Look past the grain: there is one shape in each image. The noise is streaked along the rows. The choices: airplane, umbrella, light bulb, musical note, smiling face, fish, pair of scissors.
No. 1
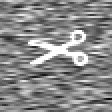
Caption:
light pair of scissors
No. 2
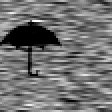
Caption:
dark umbrella
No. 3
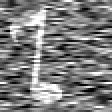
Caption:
light musical note
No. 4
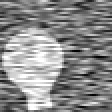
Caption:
light light bulb
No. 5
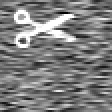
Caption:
light pair of scissors
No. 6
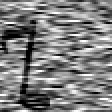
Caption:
dark musical note
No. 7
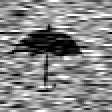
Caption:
dark umbrella
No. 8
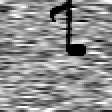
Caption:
dark musical note
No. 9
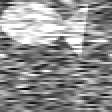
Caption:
light fish
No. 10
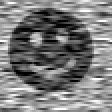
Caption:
dark smiling face
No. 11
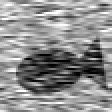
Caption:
dark fish
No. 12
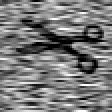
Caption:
dark pair of scissors
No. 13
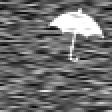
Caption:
light umbrella
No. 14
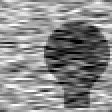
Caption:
dark light bulb
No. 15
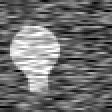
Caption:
light light bulb
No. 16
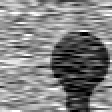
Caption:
dark light bulb
